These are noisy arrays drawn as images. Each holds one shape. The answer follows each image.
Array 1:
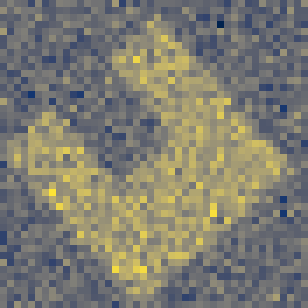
light square with a notch
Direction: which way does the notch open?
up and left
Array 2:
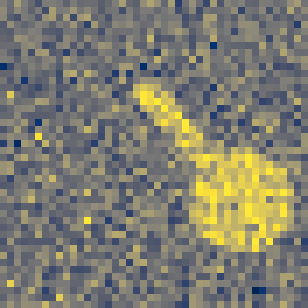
light lollipop
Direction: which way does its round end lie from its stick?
down and right
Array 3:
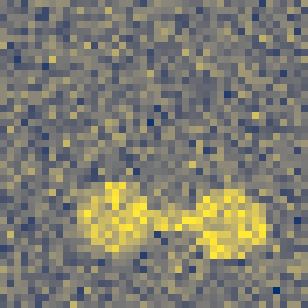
light dumbbell
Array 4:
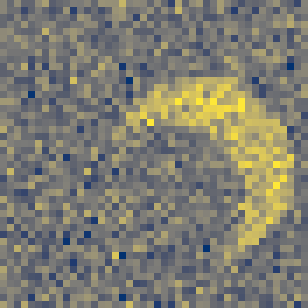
light crescent
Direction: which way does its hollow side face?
down and left
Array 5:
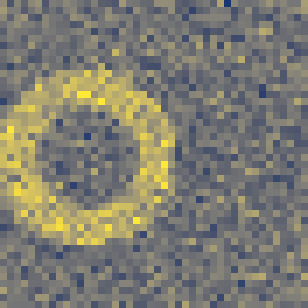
light ring
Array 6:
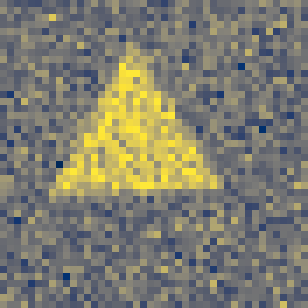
light triangle
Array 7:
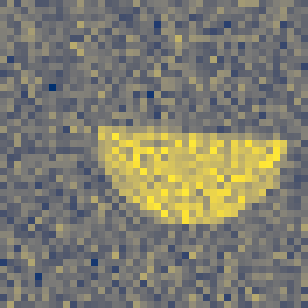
light half disc
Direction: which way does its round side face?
down
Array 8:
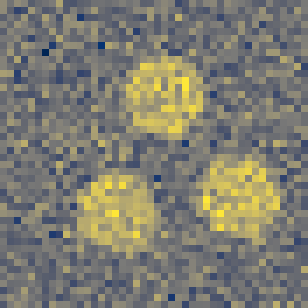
light three dots
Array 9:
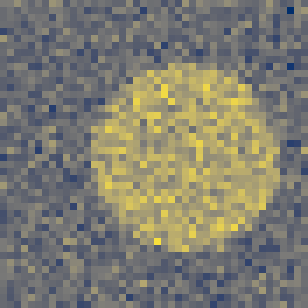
light disc
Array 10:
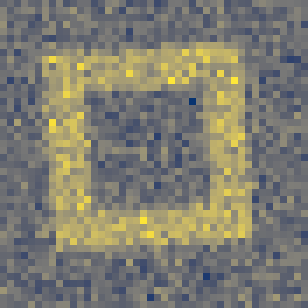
light square frame
